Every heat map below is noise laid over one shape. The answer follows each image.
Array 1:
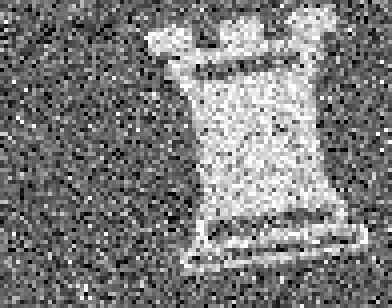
chess rook
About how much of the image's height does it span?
nearly all
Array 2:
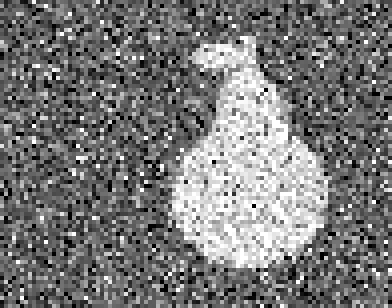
pear
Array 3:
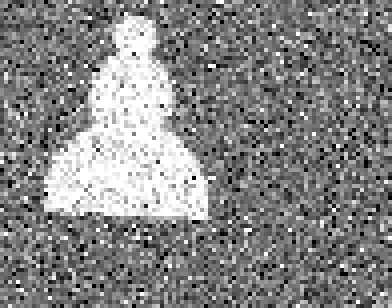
chess pawn
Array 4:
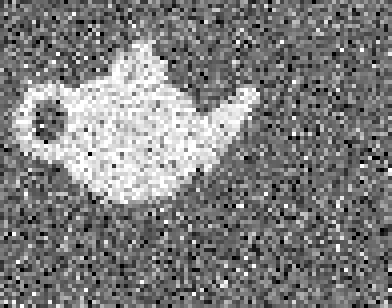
teapot
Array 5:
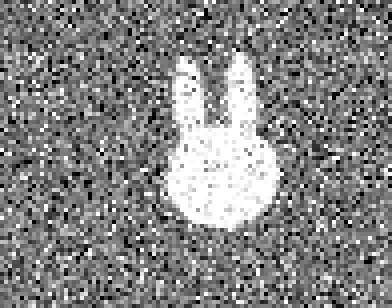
rabbit's head
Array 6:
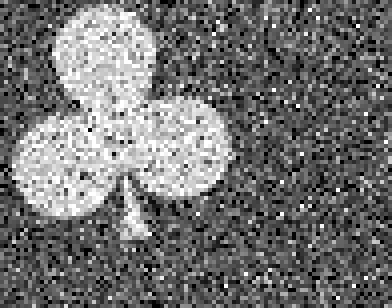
club
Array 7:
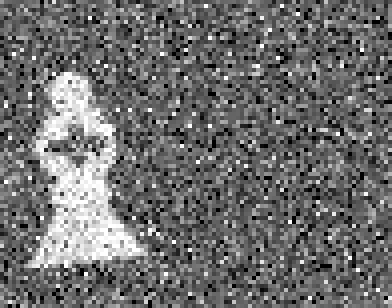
chess bishop
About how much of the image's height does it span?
two thirds
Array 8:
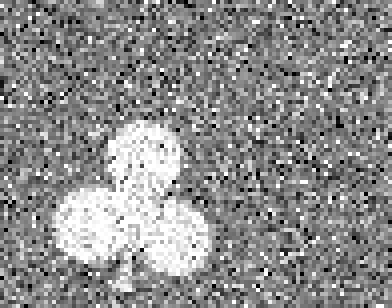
club
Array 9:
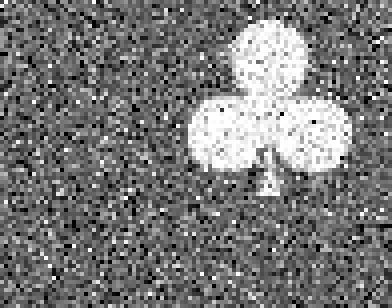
club
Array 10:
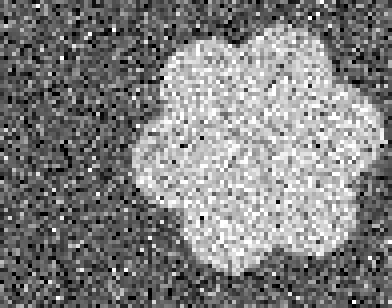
flower
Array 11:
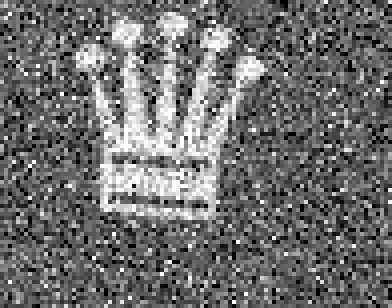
chess queen
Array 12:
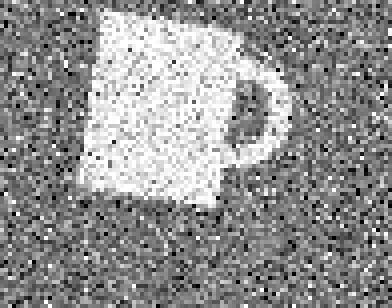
cup
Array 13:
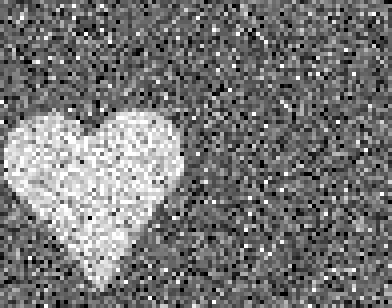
heart
